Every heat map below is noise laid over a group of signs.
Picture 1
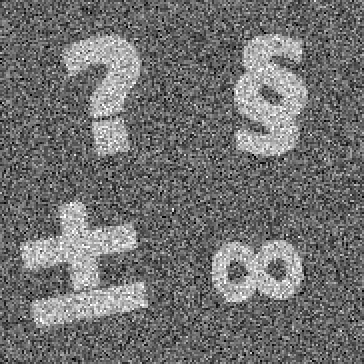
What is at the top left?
question mark
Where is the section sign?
top right
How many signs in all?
4
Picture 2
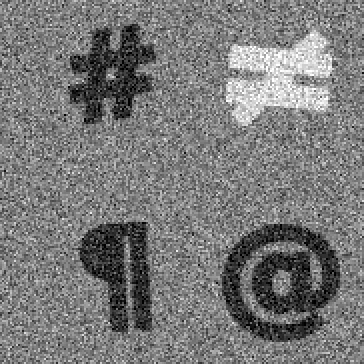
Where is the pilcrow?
bottom left
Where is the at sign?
bottom right
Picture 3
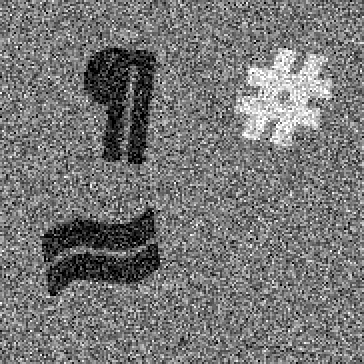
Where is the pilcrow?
top left
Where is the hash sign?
top right
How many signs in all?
3
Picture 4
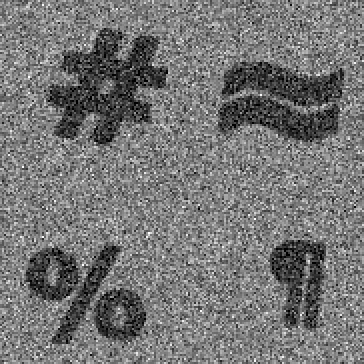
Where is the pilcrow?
bottom right
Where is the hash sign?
top left
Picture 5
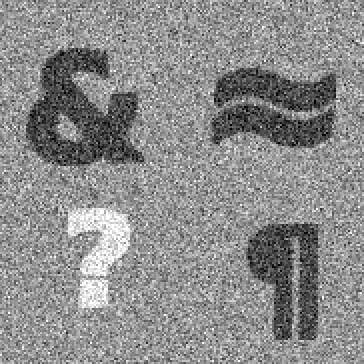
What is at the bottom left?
question mark
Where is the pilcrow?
bottom right
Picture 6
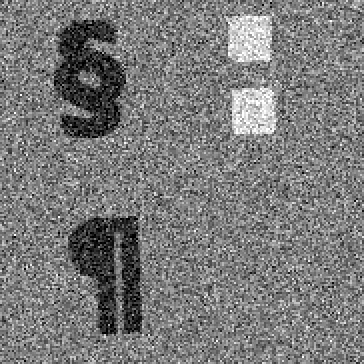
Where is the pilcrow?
bottom left
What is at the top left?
section sign
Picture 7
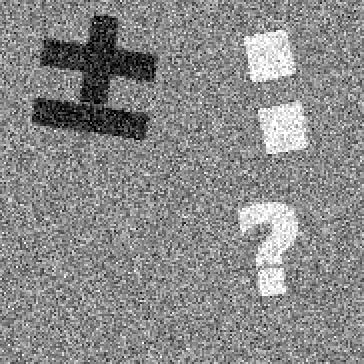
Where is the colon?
top right
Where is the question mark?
bottom right
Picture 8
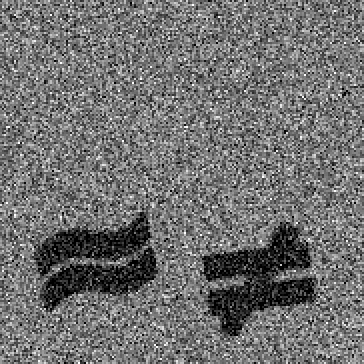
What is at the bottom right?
not-equal sign
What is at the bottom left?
approximately sign
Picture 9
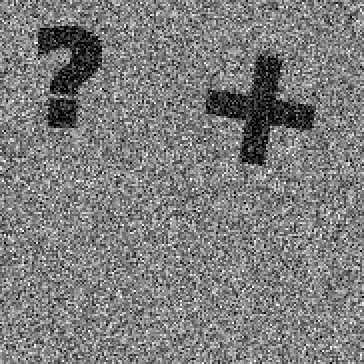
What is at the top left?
question mark
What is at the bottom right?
nothing
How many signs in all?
2
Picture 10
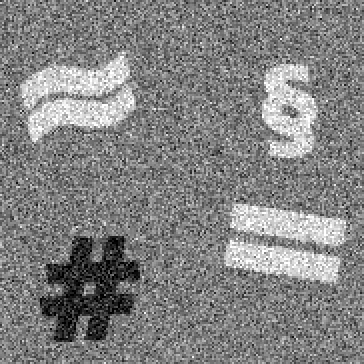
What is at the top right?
section sign
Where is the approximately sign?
top left
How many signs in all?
4
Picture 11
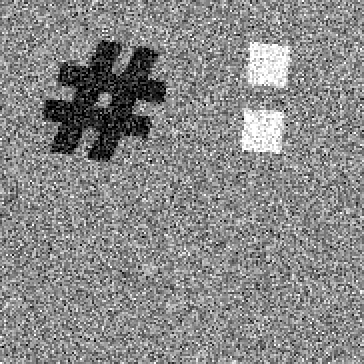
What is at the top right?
colon
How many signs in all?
2
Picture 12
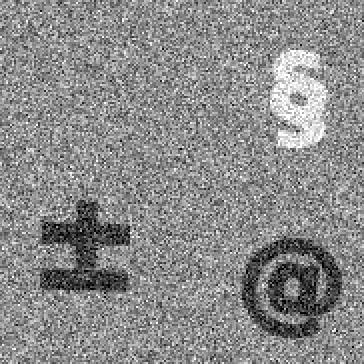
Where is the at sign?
bottom right
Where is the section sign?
top right
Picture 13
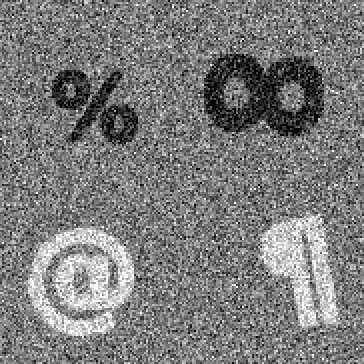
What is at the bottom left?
at sign
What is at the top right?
infinity sign
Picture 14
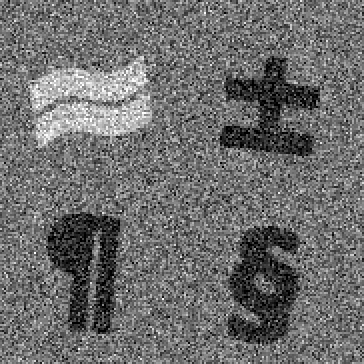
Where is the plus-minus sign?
top right
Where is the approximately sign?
top left
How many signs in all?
4
